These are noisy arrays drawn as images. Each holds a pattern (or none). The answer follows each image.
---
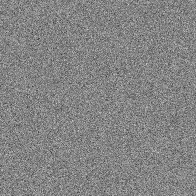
only noise
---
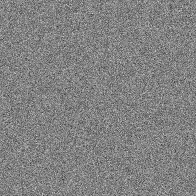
only noise
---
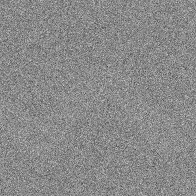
a wavy band
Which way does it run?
left to right
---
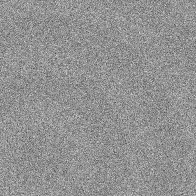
rings round one point
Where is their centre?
bottom left
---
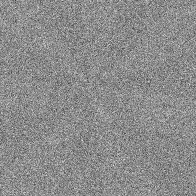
spokes from one point
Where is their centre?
centre
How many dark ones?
7
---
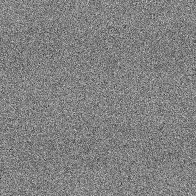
horizontal stripes
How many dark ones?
2
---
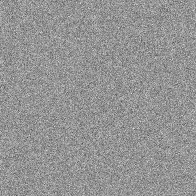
only noise
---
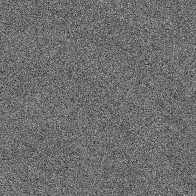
rings round one point
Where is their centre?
bottom left
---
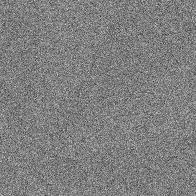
spokes from one point
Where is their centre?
bottom left
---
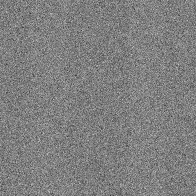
vertical stripes
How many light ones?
2
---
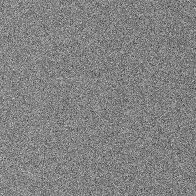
a smooth slope
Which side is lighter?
left
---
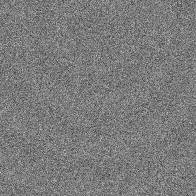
rings round one point
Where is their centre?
top middle
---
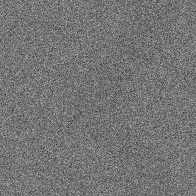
a wavy band
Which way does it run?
top to bottom
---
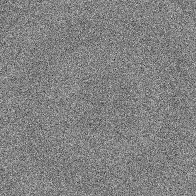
rings round one point
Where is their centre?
centre
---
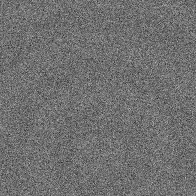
rings round one point
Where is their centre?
bottom middle
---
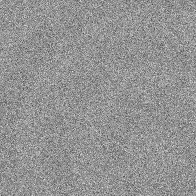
rings round one point
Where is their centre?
bottom right
